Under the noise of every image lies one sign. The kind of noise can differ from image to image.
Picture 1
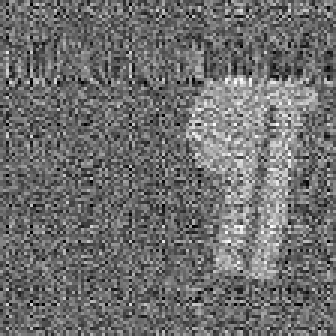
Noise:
low rank plus noise
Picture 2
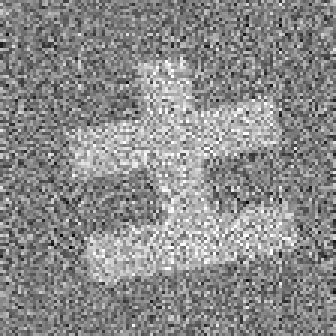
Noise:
low rank plus noise
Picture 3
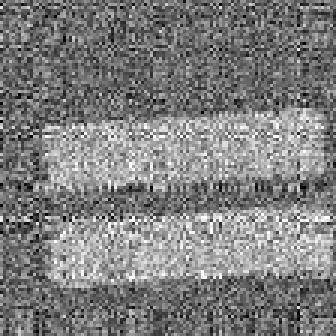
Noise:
low rank plus noise
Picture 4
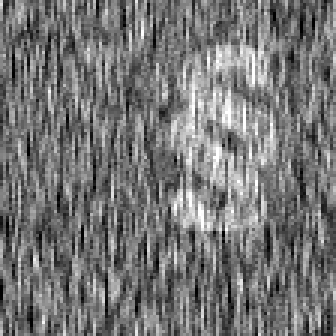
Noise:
streaked along the columns
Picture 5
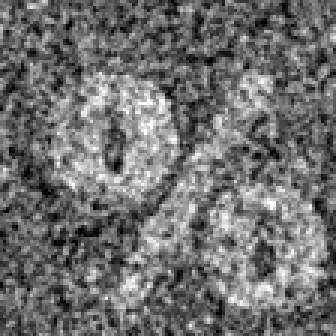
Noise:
blotchy
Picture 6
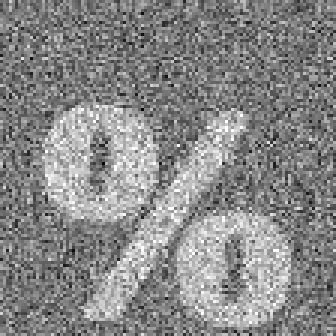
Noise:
low rank plus noise
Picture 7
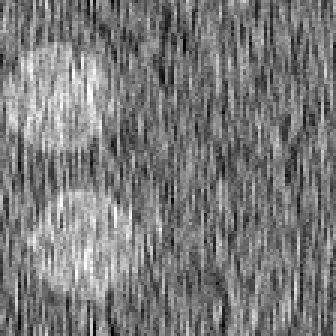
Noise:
streaked along the columns
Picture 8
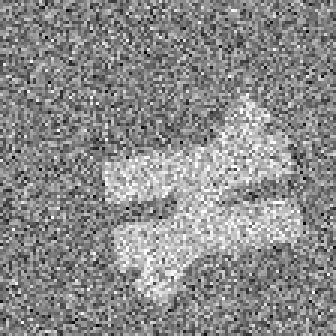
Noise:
independent entries
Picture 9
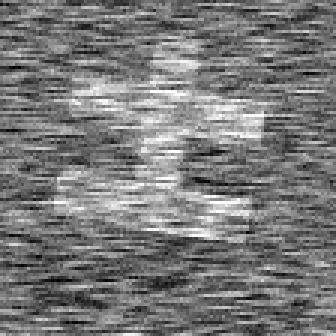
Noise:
streaked along the rows
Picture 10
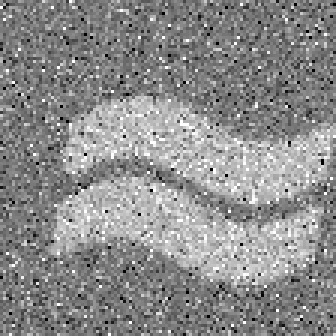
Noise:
heavy tails
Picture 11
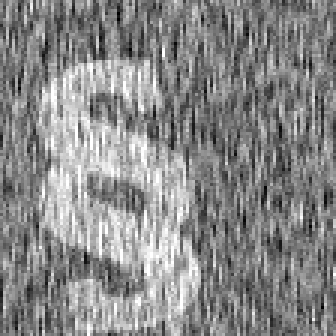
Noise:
streaked along the columns
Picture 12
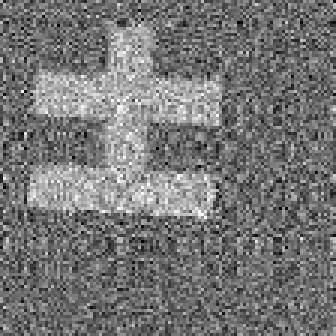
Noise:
low rank plus noise
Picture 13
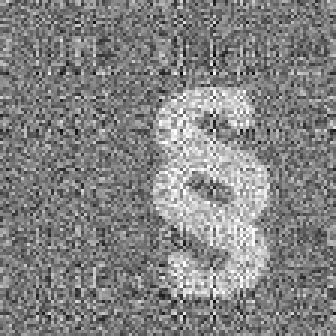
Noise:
low rank plus noise
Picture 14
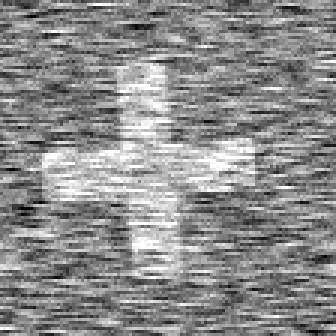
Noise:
streaked along the rows
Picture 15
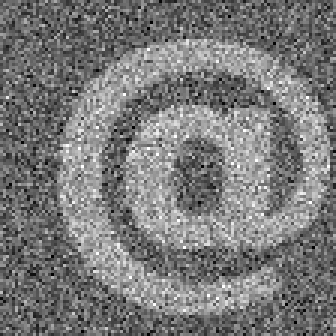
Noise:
independent entries
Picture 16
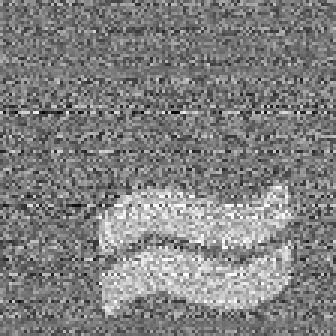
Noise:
rows of uneven size
